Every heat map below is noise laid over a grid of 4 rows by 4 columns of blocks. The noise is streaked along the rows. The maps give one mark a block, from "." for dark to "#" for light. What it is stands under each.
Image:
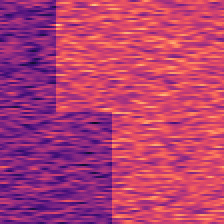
. # # #
. # # #
. . # #
. . # #
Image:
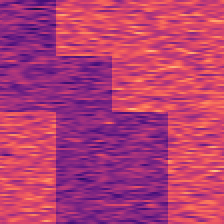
. # # #
. . # #
# . . #
# . . #
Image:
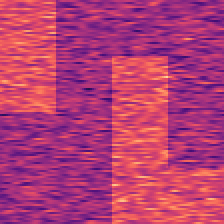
# . . .
# . # .
. . # .
. . # #
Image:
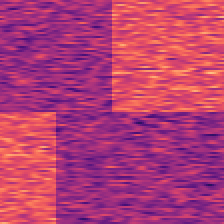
. . # #
. . # #
# . . .
# . . .
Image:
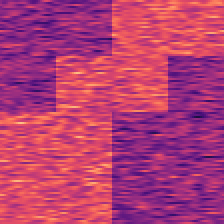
. . # #
. # # .
# # . .
# # . .
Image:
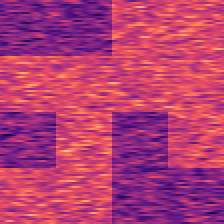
. . # #
# # # #
. # . #
# # . .
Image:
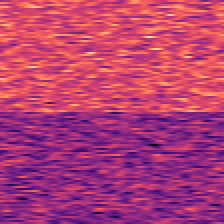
# # # #
# # # #
. . . .
. . . .
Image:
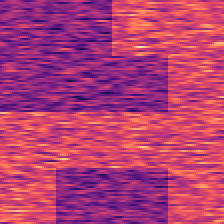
. . # #
. . . #
# # # #
# . . #
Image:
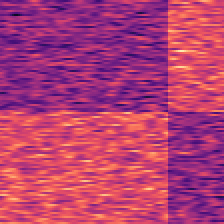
. . . #
. . . #
# # # .
# # # .
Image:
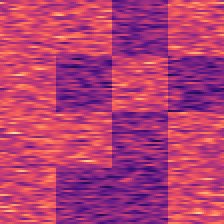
# # . #
# . # .
# # . #
# . . #
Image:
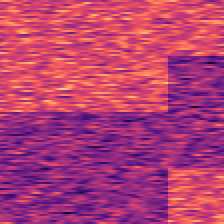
# # # #
# # # .
. . . .
. . . #
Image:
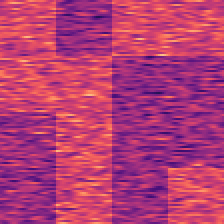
# . # #
# # . .
. # . .
. # . #
